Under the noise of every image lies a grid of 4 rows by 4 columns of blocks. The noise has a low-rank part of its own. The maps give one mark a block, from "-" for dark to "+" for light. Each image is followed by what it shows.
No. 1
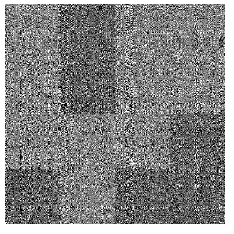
+ - + +
+ - + +
+ + + -
- + - -
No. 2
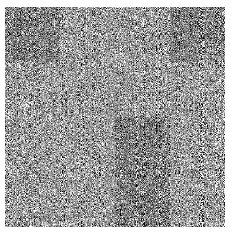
- + + -
+ + + +
+ + - +
+ + - +
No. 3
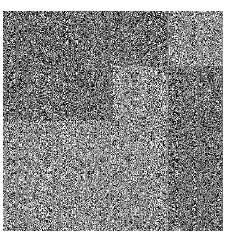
- - - +
- - + -
+ + + -
+ + + -
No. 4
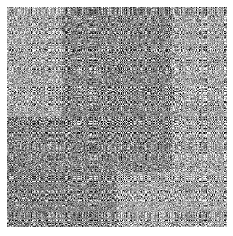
+ - - +
+ - - +
- - - +
- - + +
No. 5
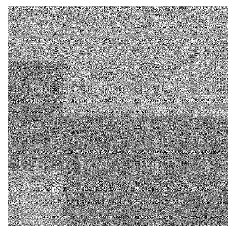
+ + + +
- + + +
- - - -
+ - - -
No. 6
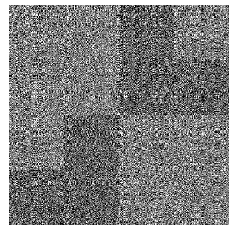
+ + - +
+ + - -
+ - + +
- - + +
